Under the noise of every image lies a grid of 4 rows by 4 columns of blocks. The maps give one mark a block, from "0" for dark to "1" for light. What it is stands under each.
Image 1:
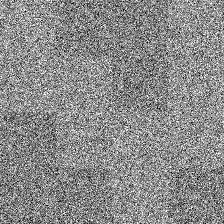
1 0 0 1
1 1 0 1
0 1 1 1
0 0 1 0
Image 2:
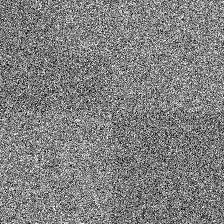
0 1 1 1
0 0 1 1
1 1 0 0
1 1 0 0
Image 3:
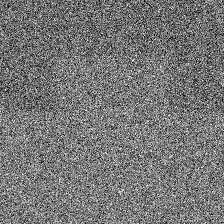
0 0 0 0
0 1 1 0
1 1 1 1
1 1 1 1
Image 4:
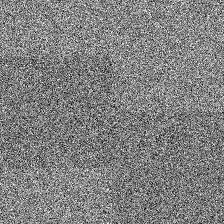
1 1 1 1
0 0 1 1
0 0 0 0
1 1 0 0
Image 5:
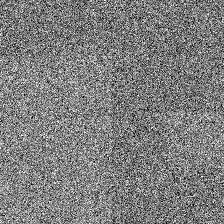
0 0 0 0
1 1 0 0
1 1 0 1
1 1 0 0
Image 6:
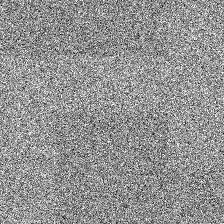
0 0 0 1
1 1 1 1
1 0 0 1
1 0 0 0
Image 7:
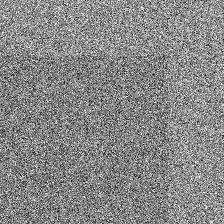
1 1 1 1
0 0 0 1
0 0 0 1
0 0 0 1
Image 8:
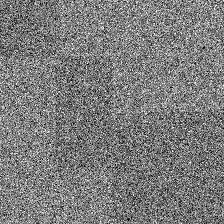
0 1 1 1
1 0 1 1
1 0 0 0
1 1 0 0
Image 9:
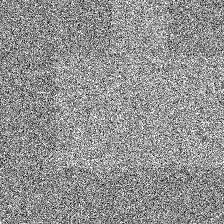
0 0 1 0
0 1 1 1
0 1 1 1
0 0 0 0
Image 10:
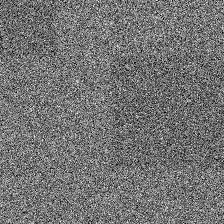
0 1 1 1
1 1 0 0
1 1 0 0
1 1 1 1
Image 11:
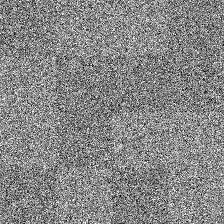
0 1 1 0
1 0 0 0
1 0 1 1
0 1 0 1
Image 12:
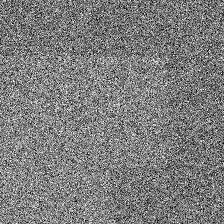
0 0 0 0
1 1 1 0
1 1 1 0
1 1 0 0
